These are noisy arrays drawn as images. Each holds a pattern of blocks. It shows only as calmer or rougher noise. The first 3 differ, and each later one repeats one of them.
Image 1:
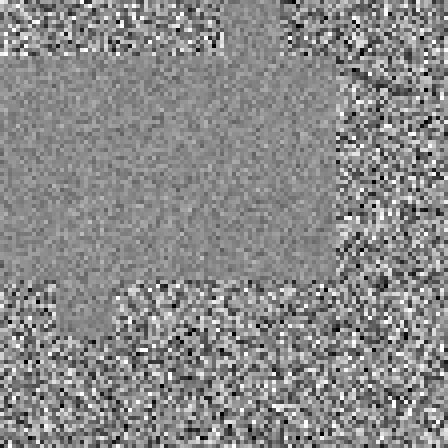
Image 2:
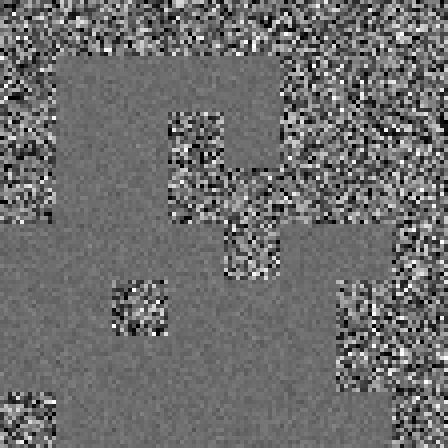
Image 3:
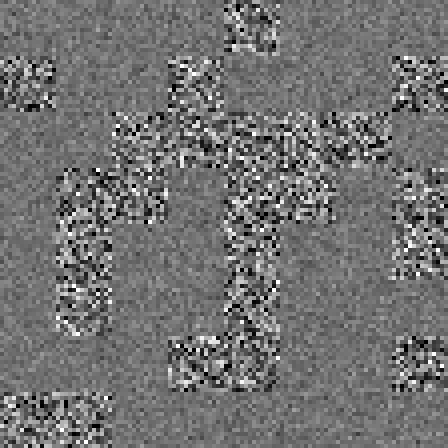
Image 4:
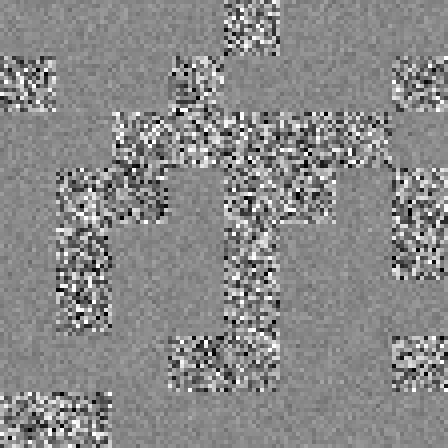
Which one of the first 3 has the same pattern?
3
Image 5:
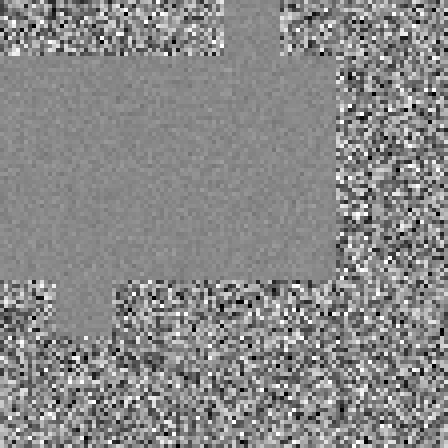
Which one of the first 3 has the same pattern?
1
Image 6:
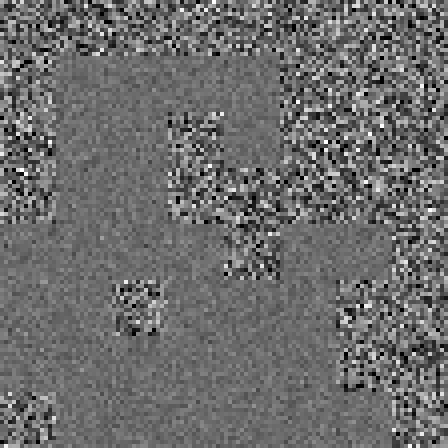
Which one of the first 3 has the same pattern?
2
